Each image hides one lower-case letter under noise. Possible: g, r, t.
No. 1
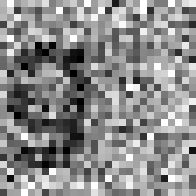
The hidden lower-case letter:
g
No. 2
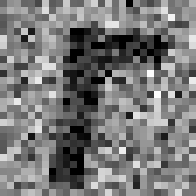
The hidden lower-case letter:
r
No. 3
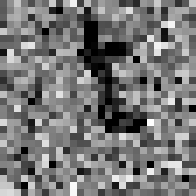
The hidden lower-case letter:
t
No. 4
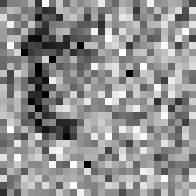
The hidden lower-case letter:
t
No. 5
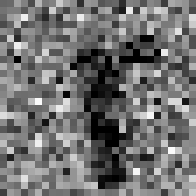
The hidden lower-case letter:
r
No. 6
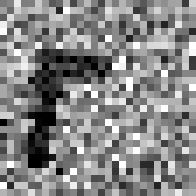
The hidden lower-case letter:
r
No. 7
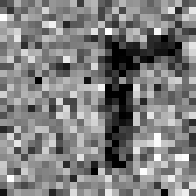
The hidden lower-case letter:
r
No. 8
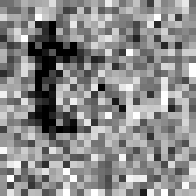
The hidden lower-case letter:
t
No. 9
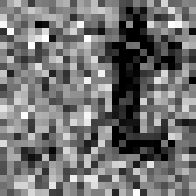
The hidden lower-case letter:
t
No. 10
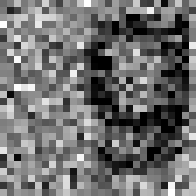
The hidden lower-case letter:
g
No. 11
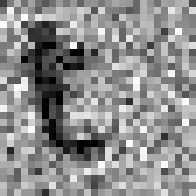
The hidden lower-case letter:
t
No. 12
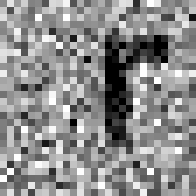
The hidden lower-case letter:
r
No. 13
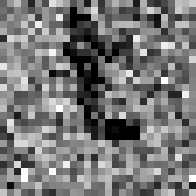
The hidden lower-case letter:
t
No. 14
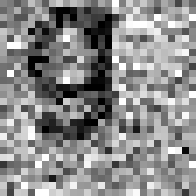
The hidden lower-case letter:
g
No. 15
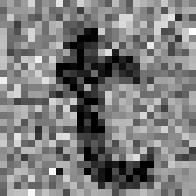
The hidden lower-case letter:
t
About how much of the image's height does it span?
nearly all
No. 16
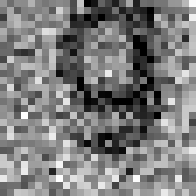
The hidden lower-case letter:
g
